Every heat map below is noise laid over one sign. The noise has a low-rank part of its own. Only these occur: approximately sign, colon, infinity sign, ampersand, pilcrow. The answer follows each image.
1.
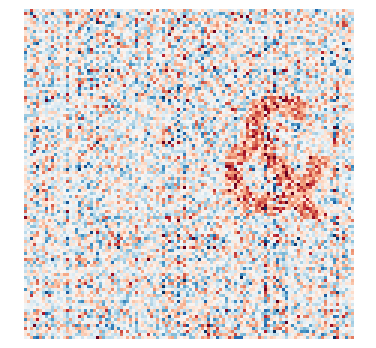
red ampersand, middle right
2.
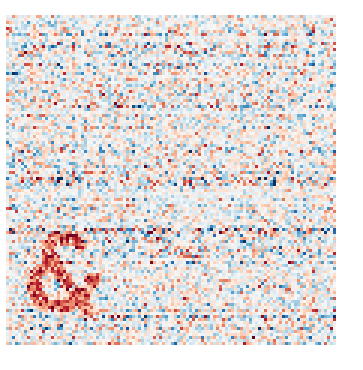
red ampersand, bottom left
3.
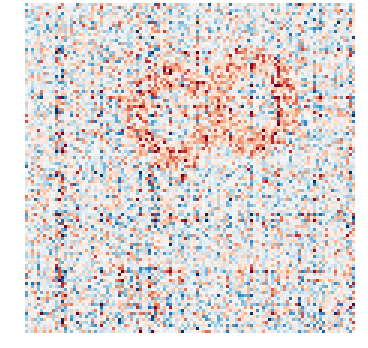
red infinity sign
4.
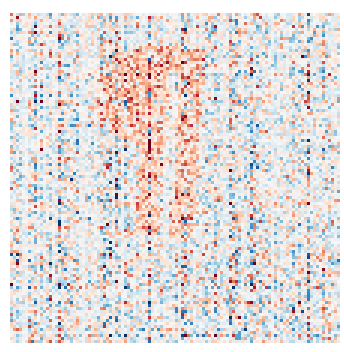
red pilcrow
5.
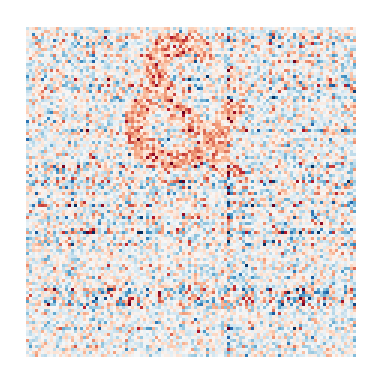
red ampersand, top middle
